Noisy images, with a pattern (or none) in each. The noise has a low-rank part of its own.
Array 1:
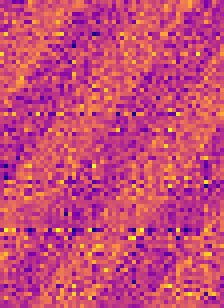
diagonal stripes
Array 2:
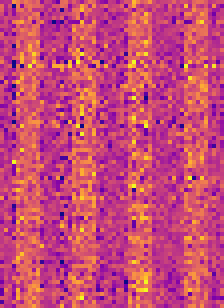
vertical stripes
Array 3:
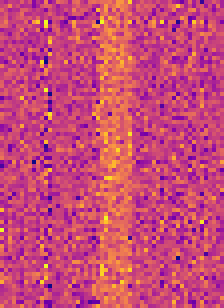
one vertical stripe
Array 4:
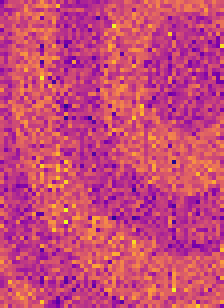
rings round one point
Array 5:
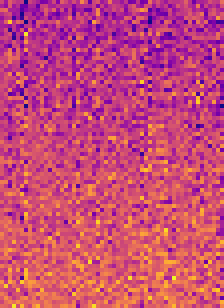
a smooth slope
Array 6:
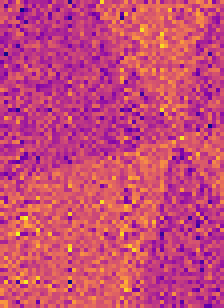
spokes from one point
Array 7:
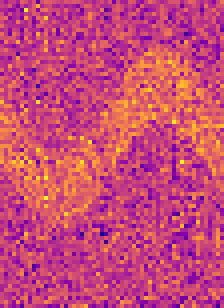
a wavy band
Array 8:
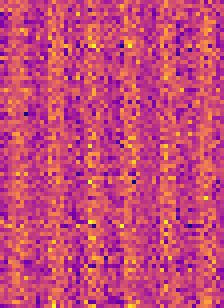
vertical stripes
